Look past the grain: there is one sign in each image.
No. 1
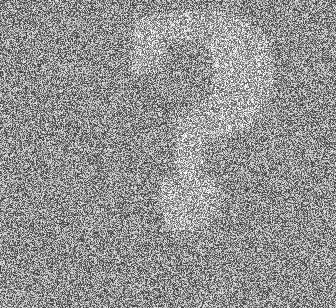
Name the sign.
question mark
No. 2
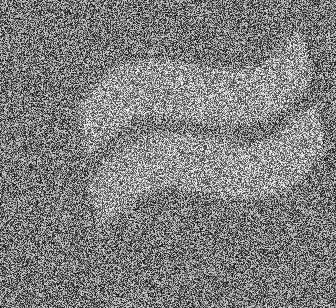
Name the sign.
approximately sign
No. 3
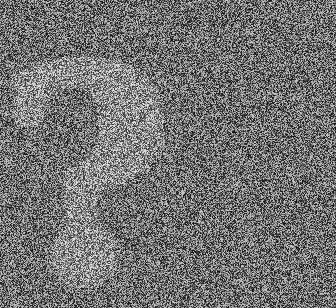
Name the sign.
question mark
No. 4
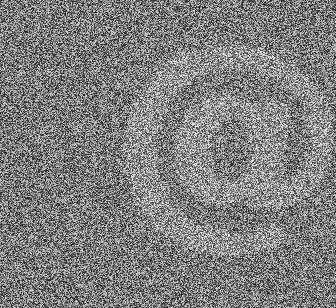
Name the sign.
at sign
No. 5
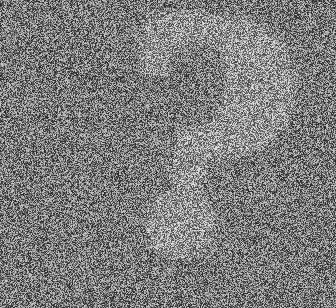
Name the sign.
question mark
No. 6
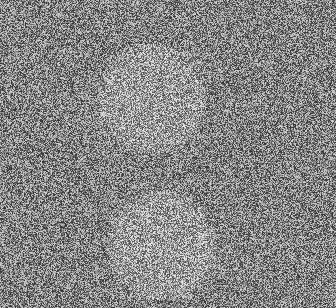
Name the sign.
colon
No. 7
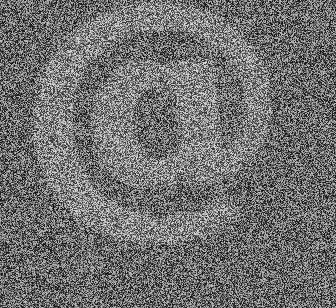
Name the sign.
at sign
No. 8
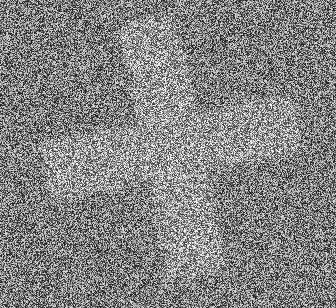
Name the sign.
plus sign
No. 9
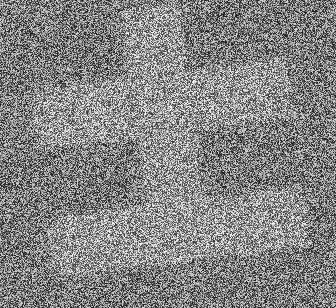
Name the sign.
plus-minus sign
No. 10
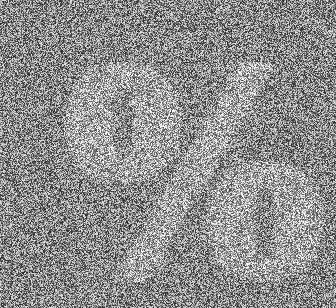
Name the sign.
percent sign
